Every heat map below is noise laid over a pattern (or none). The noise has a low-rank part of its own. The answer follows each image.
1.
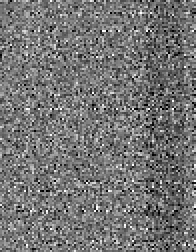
one band of columns
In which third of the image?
right
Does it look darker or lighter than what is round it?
darker
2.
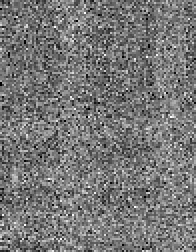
bands of rows crossing bands of columns
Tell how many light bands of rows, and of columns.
3 and 2
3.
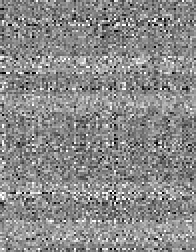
bands of rows
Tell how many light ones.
4
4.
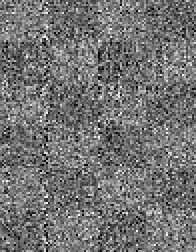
a checkerboard
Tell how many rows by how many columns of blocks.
6 by 4
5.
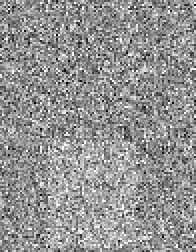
one block
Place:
bottom middle
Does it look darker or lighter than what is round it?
lighter
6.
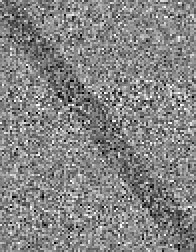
a diagonal band
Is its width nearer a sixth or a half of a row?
a sixth
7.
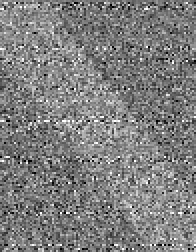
a diagonal band
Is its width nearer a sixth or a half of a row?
a half
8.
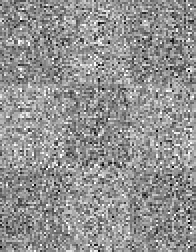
a checkerboard
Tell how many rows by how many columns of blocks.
3 by 3
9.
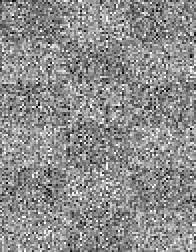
a checkerboard
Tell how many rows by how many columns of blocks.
6 by 3
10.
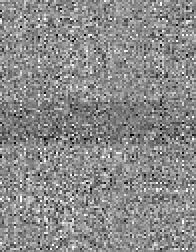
one band of rows
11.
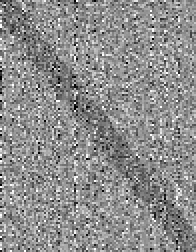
a diagonal band
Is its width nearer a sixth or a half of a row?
a sixth
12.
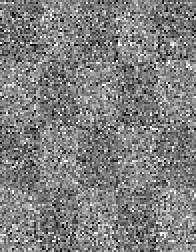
a checkerboard
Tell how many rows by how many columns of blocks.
4 by 5
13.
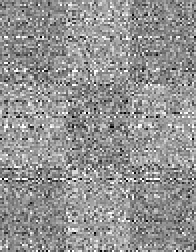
a checkerboard
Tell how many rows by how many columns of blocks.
3 by 3
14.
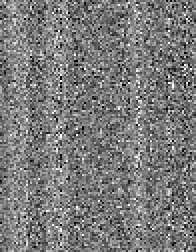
bands of columns
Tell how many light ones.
3
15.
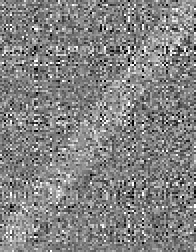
a diagonal band
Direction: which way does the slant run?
bottom left to top right
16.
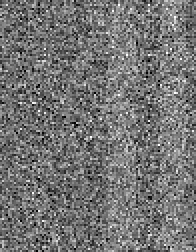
bands of columns
